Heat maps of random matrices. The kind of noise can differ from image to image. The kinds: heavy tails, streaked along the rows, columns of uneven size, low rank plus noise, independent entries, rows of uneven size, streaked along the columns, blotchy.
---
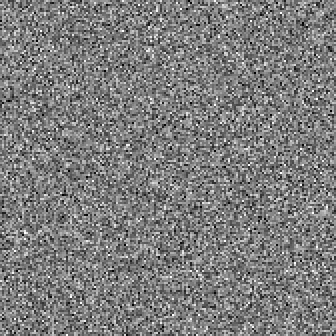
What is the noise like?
independent entries
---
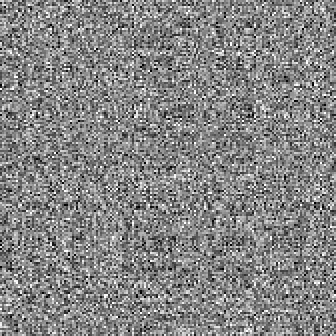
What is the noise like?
low rank plus noise
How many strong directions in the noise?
five to eight
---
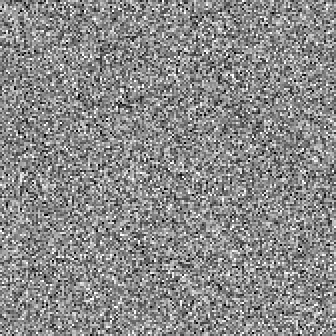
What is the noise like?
independent entries
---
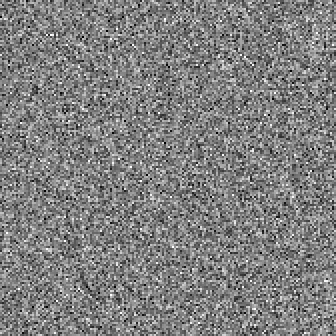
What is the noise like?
independent entries
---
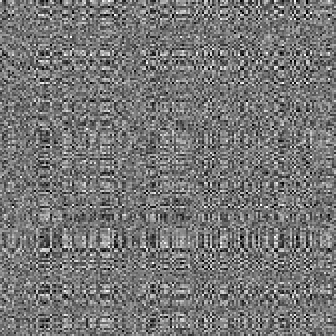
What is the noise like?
low rank plus noise
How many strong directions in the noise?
one
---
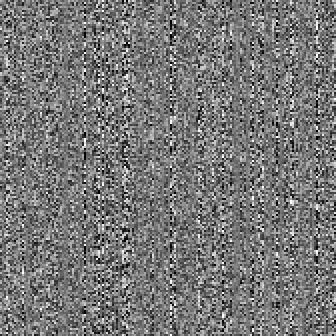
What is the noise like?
columns of uneven size
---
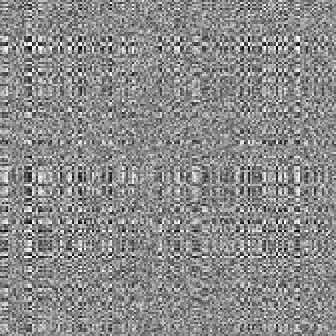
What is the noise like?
low rank plus noise
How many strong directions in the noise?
one
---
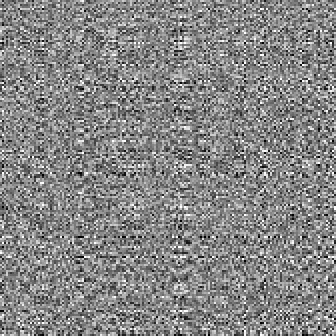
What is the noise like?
low rank plus noise
